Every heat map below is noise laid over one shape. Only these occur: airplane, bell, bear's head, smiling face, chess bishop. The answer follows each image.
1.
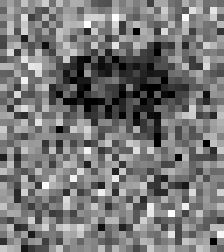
bell
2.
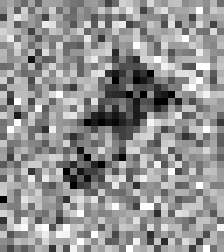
chess bishop
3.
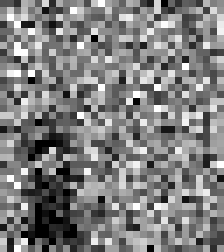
chess bishop
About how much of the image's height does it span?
half
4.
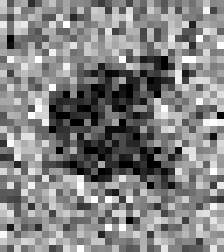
bear's head
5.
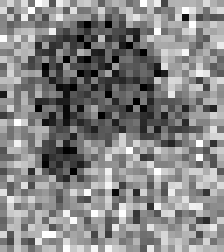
bear's head
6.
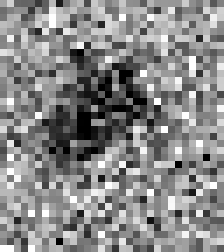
bell
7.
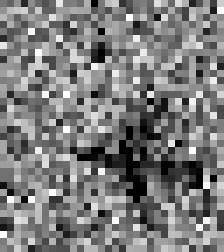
airplane
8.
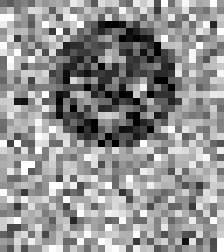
smiling face
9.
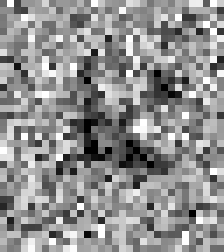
airplane
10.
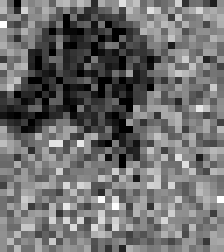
bear's head
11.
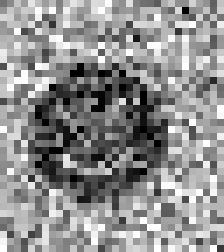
smiling face
